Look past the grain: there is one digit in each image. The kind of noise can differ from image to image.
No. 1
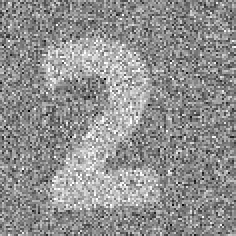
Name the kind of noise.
low rank plus noise
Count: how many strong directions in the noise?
five to eight
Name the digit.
2
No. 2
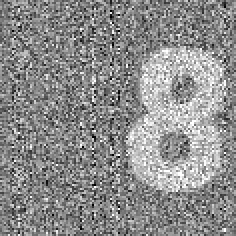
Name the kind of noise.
columns of uneven size
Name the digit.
8
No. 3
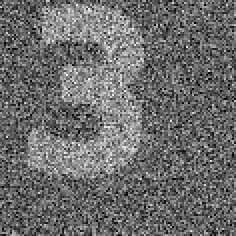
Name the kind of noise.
independent entries
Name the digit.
3
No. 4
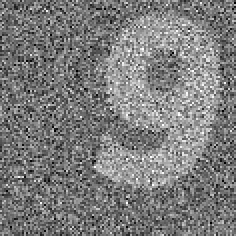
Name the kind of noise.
low rank plus noise
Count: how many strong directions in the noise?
five to eight
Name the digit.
9
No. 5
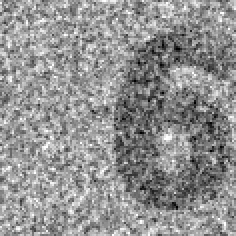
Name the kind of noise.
blotchy
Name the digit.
6
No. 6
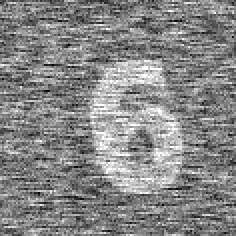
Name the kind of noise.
streaked along the rows
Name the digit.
6
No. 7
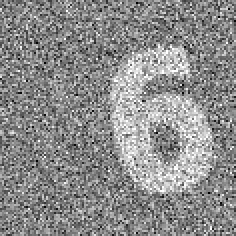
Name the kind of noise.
independent entries
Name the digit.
6
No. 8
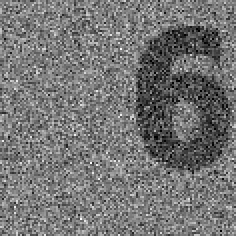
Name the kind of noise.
independent entries
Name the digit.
6
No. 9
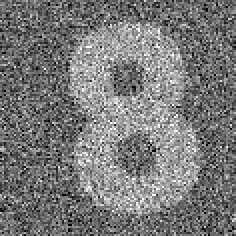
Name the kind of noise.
low rank plus noise
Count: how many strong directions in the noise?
two
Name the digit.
8
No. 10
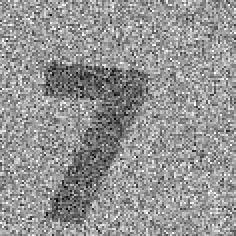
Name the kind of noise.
independent entries
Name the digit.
7
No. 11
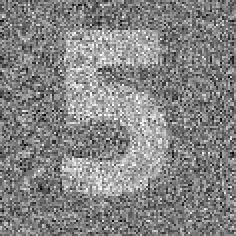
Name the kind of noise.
low rank plus noise
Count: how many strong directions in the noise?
two
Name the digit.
5
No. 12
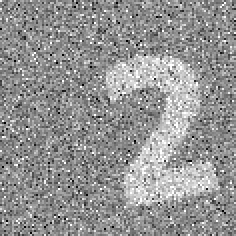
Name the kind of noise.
heavy tails
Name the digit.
2
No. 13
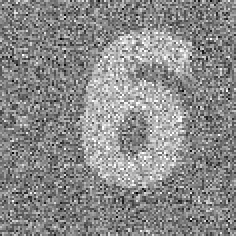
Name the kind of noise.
low rank plus noise
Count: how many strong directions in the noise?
three or four
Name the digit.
6
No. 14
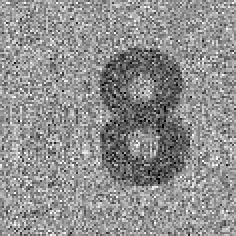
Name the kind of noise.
low rank plus noise
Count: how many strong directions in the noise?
five to eight
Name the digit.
8
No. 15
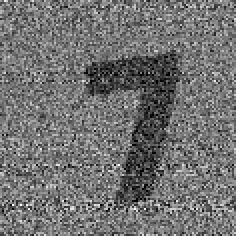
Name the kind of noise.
rows of uneven size
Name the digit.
7
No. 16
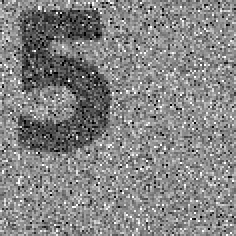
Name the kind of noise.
heavy tails
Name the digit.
5
